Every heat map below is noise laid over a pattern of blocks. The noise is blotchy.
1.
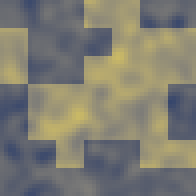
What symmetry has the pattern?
no symmetry
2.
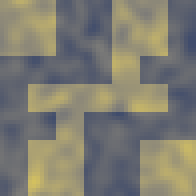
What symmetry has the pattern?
the same after a half turn
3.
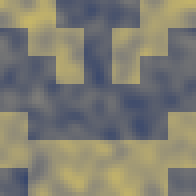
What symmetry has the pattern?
left and right mirror each other
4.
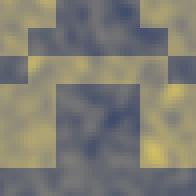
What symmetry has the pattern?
left and right mirror each other
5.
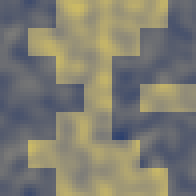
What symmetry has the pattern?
top and bottom mirror each other
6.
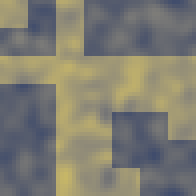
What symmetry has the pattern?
mirrored about the diagonal from the top left
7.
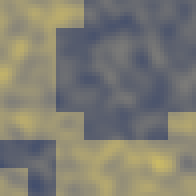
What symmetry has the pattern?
mirrored about the diagonal from the bottom left
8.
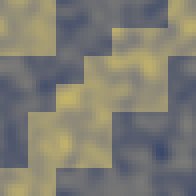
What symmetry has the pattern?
mirrored about the diagonal from the top left
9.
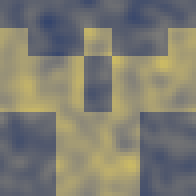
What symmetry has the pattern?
left and right mirror each other
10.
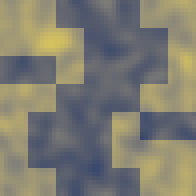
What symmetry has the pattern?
the same after a half turn
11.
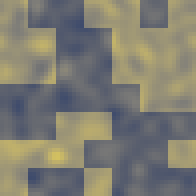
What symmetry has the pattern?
no symmetry
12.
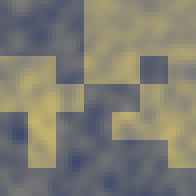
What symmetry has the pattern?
no symmetry
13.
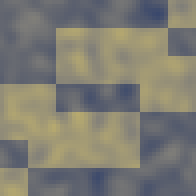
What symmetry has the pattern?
the same after a half turn
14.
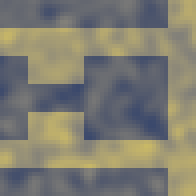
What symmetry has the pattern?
top and bottom mirror each other
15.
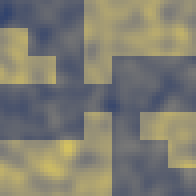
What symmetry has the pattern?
the same after a half turn
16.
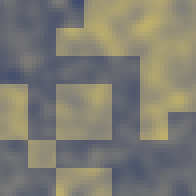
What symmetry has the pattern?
mirrored about the diagonal from the bottom left
